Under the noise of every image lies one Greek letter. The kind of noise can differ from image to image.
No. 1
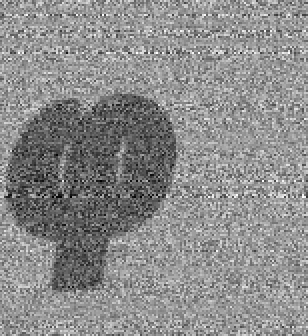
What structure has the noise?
rows of uneven size
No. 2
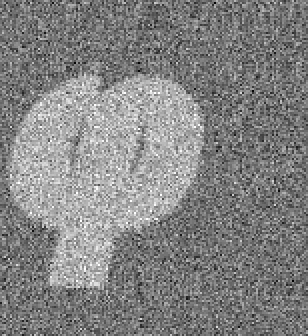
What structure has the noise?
low rank plus noise
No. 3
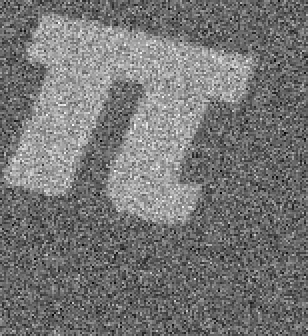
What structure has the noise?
independent entries
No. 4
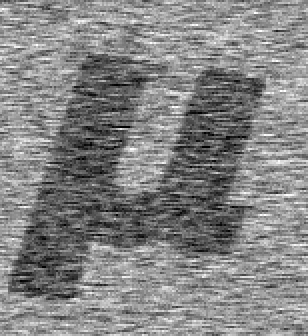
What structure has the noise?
streaked along the rows
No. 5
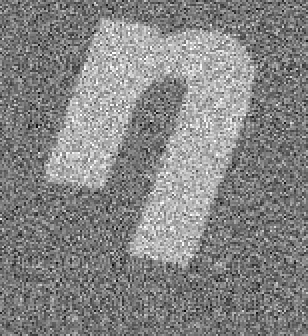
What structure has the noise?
low rank plus noise
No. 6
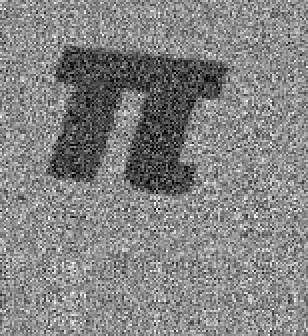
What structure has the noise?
low rank plus noise
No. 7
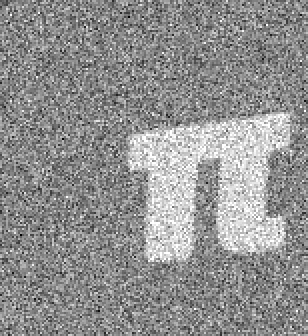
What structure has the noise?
independent entries
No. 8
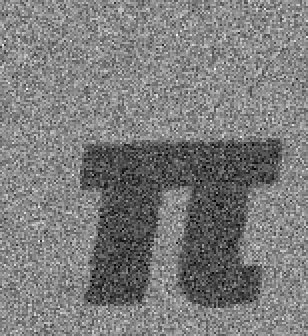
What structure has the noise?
independent entries
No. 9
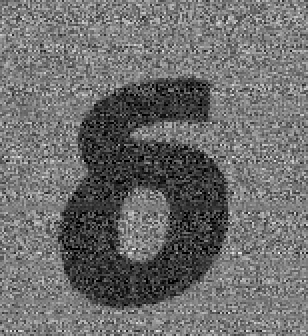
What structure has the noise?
rows of uneven size
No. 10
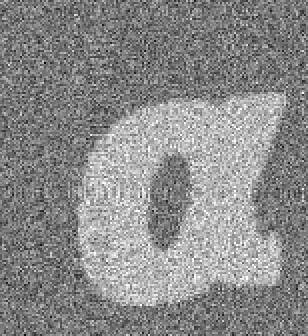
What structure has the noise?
low rank plus noise
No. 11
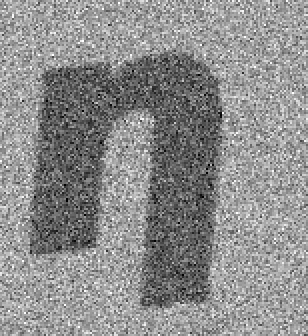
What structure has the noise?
independent entries
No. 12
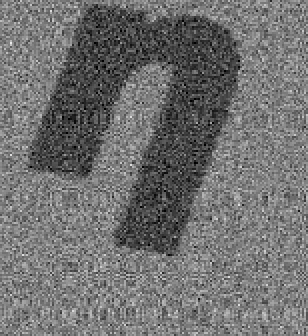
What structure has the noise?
low rank plus noise
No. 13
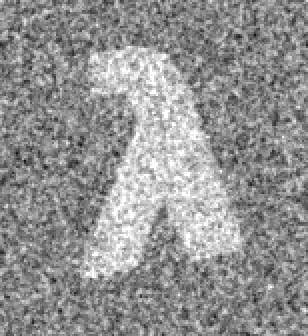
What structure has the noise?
blotchy
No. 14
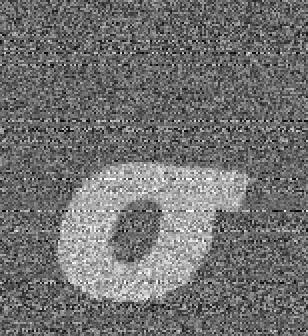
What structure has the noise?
rows of uneven size
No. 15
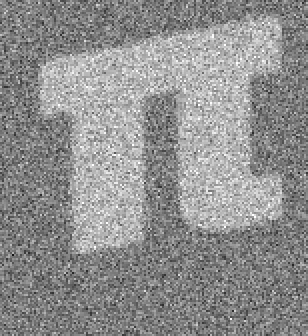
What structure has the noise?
independent entries
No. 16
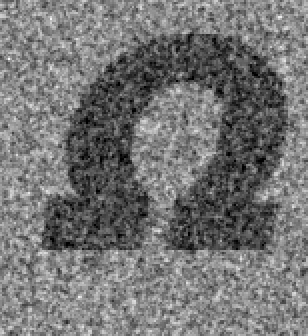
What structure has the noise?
blotchy
